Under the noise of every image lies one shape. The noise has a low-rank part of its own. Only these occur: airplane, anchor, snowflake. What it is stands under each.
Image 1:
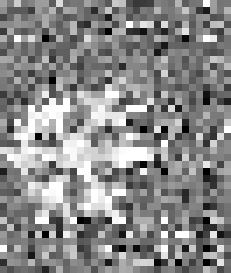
snowflake
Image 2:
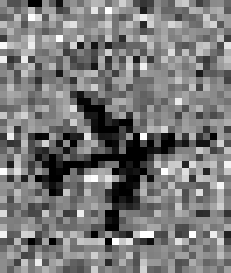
airplane
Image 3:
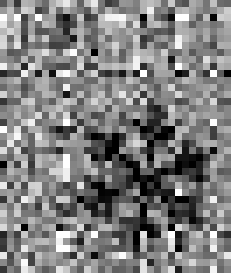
snowflake
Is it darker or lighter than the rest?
darker
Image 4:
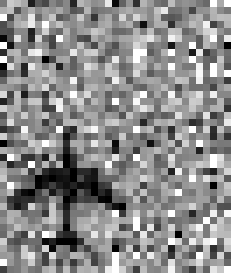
airplane
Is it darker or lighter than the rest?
darker
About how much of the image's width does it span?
half
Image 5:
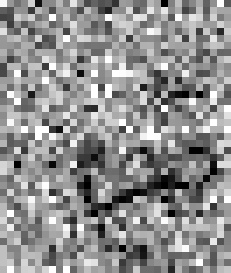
anchor
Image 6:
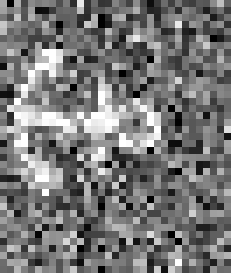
anchor
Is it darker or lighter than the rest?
lighter
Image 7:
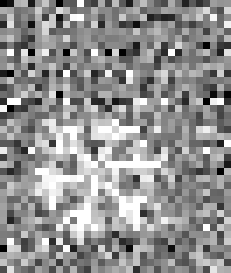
snowflake
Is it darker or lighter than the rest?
lighter
